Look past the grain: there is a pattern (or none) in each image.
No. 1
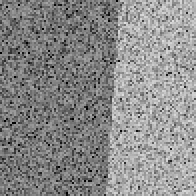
a sharp edge
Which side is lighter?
right
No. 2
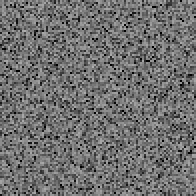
only noise
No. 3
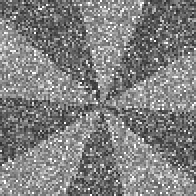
spokes from one point
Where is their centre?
centre
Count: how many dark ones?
5
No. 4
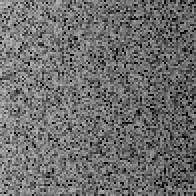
a smooth slope
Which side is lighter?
left
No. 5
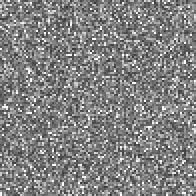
only noise
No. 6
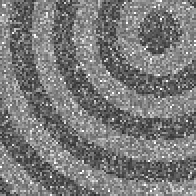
rings round one point
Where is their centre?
top right
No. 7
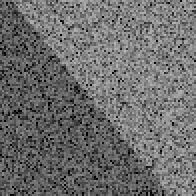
a sharp edge
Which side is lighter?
top right
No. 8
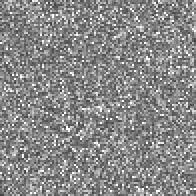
only noise
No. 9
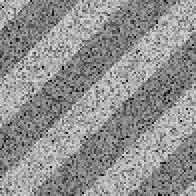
diagonal stripes
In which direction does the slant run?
bottom left to top right
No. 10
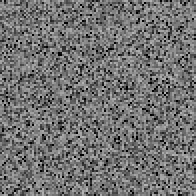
only noise
